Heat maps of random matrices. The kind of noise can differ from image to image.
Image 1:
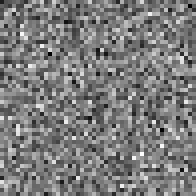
independent entries
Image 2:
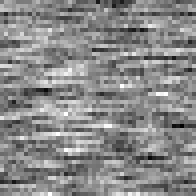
streaked along the rows
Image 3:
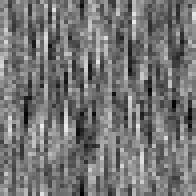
streaked along the columns
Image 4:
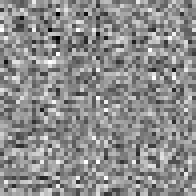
low rank plus noise
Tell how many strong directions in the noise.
five to eight
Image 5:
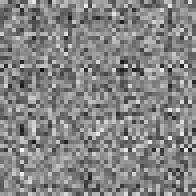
low rank plus noise
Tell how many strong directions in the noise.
two
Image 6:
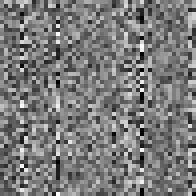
columns of uneven size
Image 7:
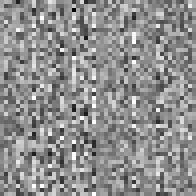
columns of uneven size
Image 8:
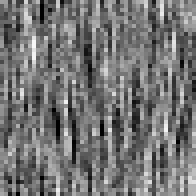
streaked along the columns
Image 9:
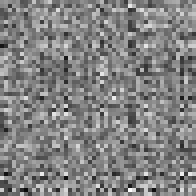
low rank plus noise
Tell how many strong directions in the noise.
two
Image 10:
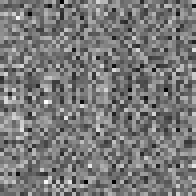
low rank plus noise
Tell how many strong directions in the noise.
one
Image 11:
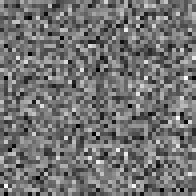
independent entries
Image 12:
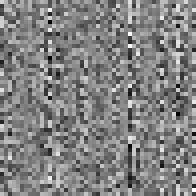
columns of uneven size
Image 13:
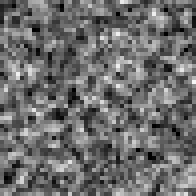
blotchy
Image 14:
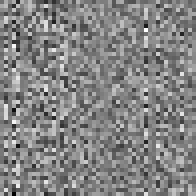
columns of uneven size
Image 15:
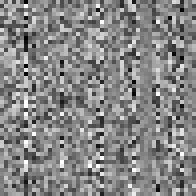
columns of uneven size
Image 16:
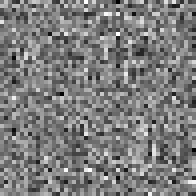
low rank plus noise
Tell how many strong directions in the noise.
five to eight
